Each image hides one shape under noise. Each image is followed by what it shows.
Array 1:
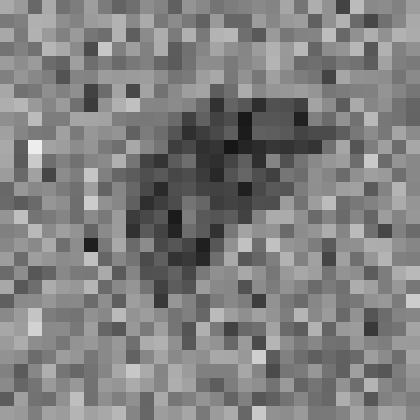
half disc
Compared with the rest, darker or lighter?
darker
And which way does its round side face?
up and left
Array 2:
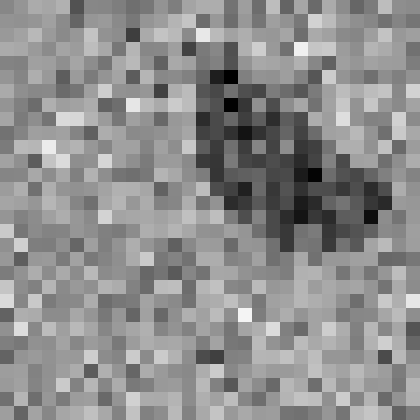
half disc
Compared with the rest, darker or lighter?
darker
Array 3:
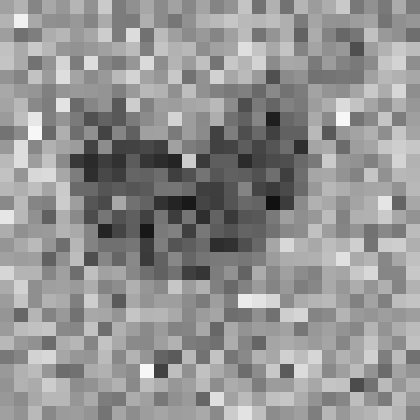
disc with a wedge cut out
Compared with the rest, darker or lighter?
darker
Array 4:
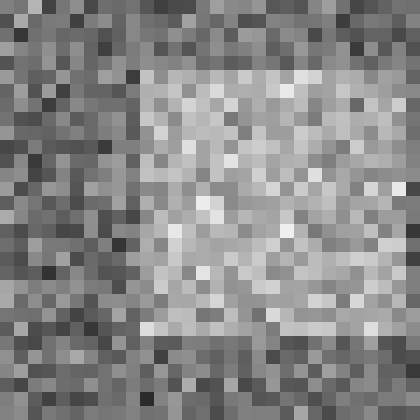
square
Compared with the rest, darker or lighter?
lighter
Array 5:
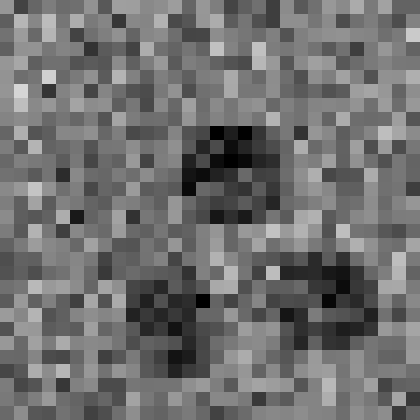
three dots
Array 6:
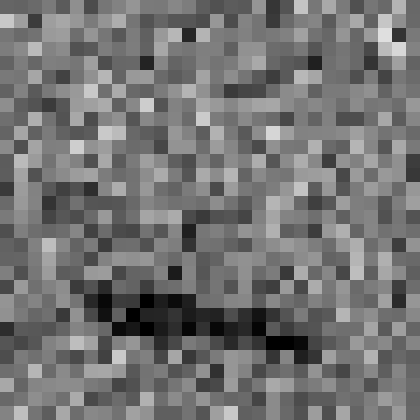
bar
